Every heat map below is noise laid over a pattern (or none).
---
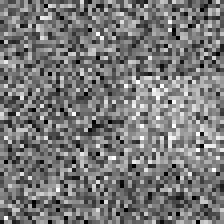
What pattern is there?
one block
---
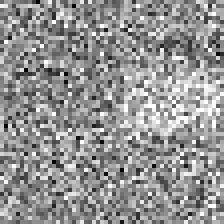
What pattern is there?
one block
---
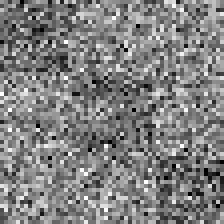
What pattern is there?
blocks along the diagonal
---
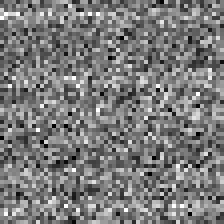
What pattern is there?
bands of rows
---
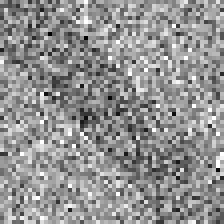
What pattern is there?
a diagonal band
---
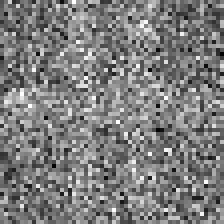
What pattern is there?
bands of rows crossing bands of columns
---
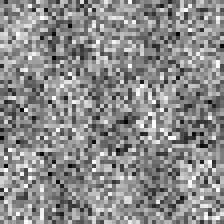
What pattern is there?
a checkerboard
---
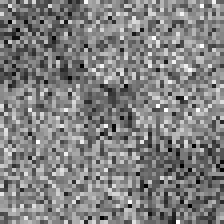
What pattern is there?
blocks along the diagonal
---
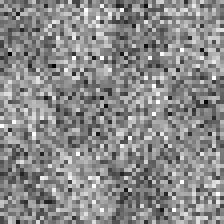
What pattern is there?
a checkerboard
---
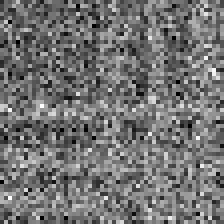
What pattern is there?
bands of rows crossing bands of columns
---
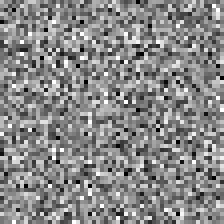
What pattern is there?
only noise
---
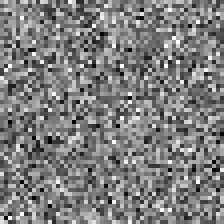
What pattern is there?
only noise
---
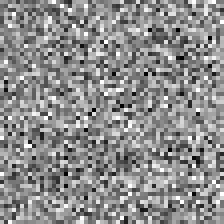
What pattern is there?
only noise
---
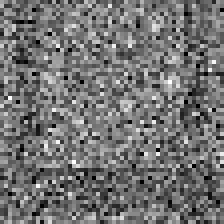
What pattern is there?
bands of rows crossing bands of columns
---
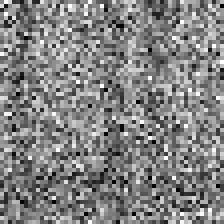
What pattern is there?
bands of rows crossing bands of columns
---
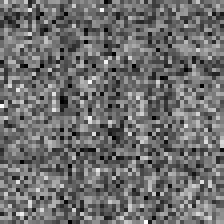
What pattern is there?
bands of rows crossing bands of columns
